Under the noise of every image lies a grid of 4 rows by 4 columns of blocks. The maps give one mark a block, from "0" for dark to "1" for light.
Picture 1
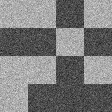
1101
0010
1101
1000
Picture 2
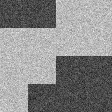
0011
1111
1100
1000
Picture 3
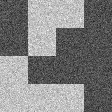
0110
0100
1000
1110
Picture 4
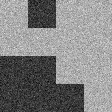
1011
1111
0011
0001
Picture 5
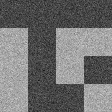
0000
1011
1010
1001
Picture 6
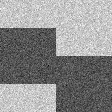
1111
0011
0000
1100
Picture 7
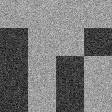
1111
0110
0101
0101
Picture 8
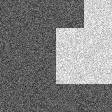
0001
0011
0011
0000
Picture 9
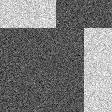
1100
0001
0001
0001
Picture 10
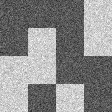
0001
0101
1100
1010
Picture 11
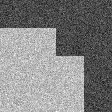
0000
1100
1110
1110
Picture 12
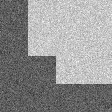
0111
0111
0011
0000
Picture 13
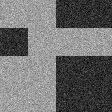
1100
0111
1100
1100
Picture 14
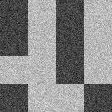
0101
0101
1101
0110
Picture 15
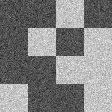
0010
0101
0011
1001
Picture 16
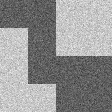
0011
1011
1000
1100
